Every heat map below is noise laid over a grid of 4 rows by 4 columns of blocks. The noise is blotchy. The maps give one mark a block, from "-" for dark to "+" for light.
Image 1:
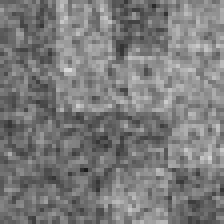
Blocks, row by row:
- + - +
- + + +
- - - +
- - + -
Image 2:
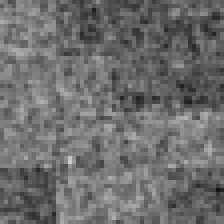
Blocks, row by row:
+ - - -
+ + - -
+ + + +
- + + -
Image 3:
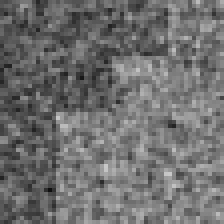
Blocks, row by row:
- - - +
- - + +
- + + +
- + + +
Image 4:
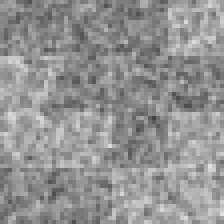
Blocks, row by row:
- - - +
+ - - -
+ + - +
- - + +
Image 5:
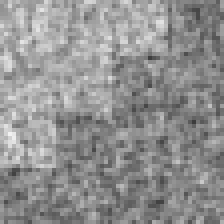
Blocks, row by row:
+ + + -
+ + - -
+ - - -
- - - -
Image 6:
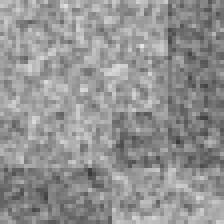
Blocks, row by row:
+ + + -
+ + + -
+ + - -
- - + +
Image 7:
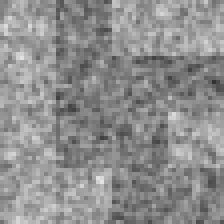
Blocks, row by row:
+ - + +
+ - - -
+ - - +
+ + - -
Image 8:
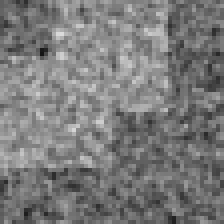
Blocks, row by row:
- + + -
+ + + -
+ + - -
- - - -
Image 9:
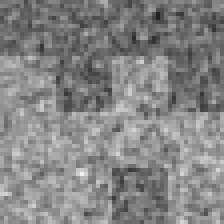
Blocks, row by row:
- - - -
+ - + -
+ + + +
+ + - +
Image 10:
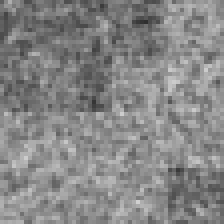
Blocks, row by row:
- - - +
- - + +
+ + + +
+ + + -
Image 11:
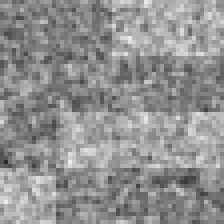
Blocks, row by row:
- - + +
- - - -
- + + +
+ - - -
